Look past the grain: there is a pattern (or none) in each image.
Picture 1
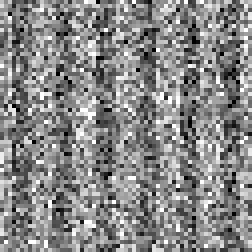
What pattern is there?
vertical stripes
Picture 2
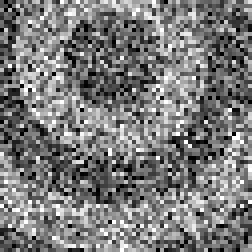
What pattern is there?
rings round one point
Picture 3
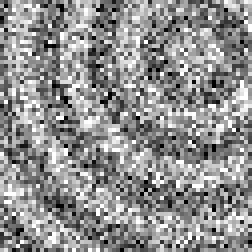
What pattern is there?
rings round one point
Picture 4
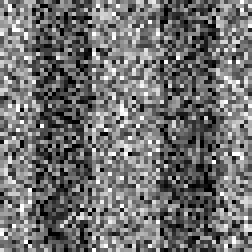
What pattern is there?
vertical stripes
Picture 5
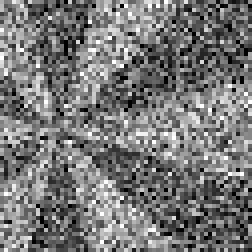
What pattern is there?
spokes from one point
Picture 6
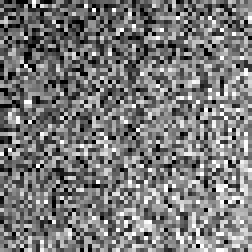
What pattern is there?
a smooth slope
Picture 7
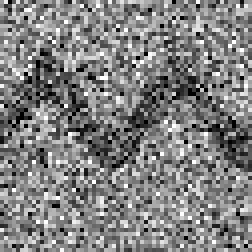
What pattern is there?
a wavy band
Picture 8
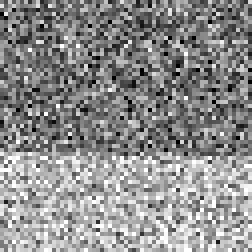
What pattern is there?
a sharp edge
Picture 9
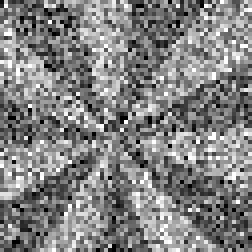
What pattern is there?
spokes from one point
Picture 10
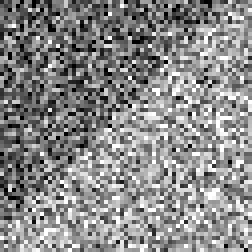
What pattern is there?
a sharp edge
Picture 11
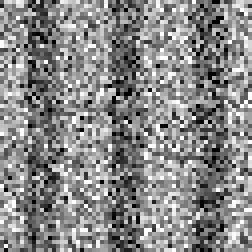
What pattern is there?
vertical stripes
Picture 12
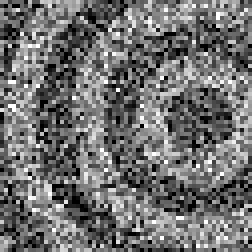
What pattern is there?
rings round one point
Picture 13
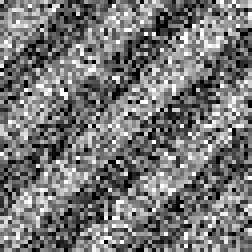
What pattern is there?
diagonal stripes
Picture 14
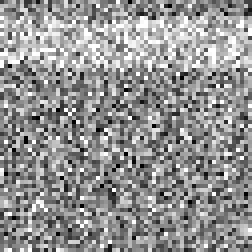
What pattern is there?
one horizontal stripe
